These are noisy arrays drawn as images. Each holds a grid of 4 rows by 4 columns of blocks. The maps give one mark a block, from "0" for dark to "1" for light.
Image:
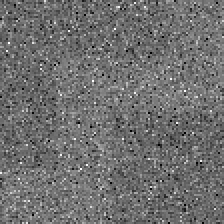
0 0 0 1
0 1 1 1
0 1 0 0
1 1 0 0
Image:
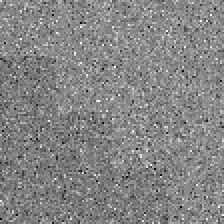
1 1 1 1
0 1 1 1
0 0 1 1
0 0 0 1
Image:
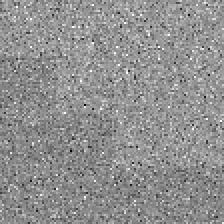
1 1 1 1
0 1 1 1
0 0 1 1
0 0 0 0
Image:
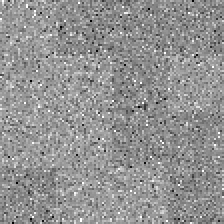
1 0 0 0
1 1 0 1
1 1 0 0
0 1 1 0
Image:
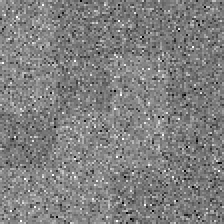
1 0 0 0
1 0 1 0
0 1 1 0
1 1 0 0
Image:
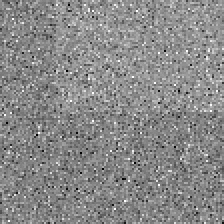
0 1 1 1
0 1 1 1
0 0 0 0
0 0 0 0
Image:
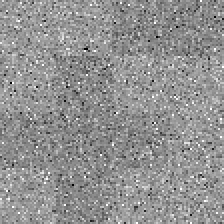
1 1 0 0
1 0 1 1
0 0 0 1
1 0 1 1
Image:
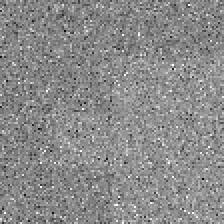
0 0 0 0
0 0 1 1
0 1 1 1
0 0 1 1
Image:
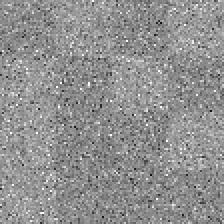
0 1 0 1
1 0 1 0
1 0 0 1
1 0 0 0
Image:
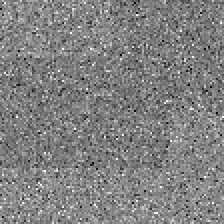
1 1 0 0
0 0 0 0
0 0 0 1
1 1 1 1
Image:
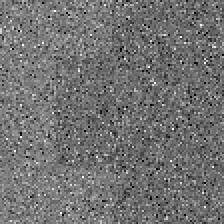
1 1 0 0
1 0 0 0
1 0 0 0
1 1 0 0
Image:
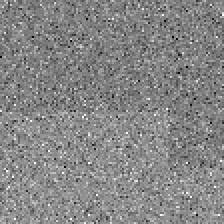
0 0 0 0
0 0 0 0
1 1 1 0
1 1 1 1
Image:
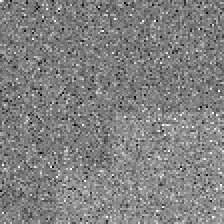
0 0 0 0
0 0 0 0
0 0 1 1
0 1 1 1
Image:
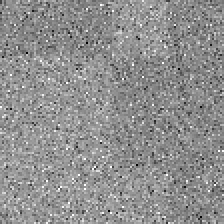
0 0 1 0
1 1 0 0
1 1 0 0
1 1 1 0
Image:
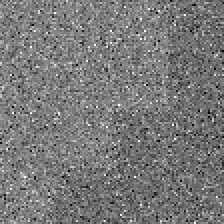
1 1 1 0
1 1 1 0
1 1 0 0
1 0 0 0
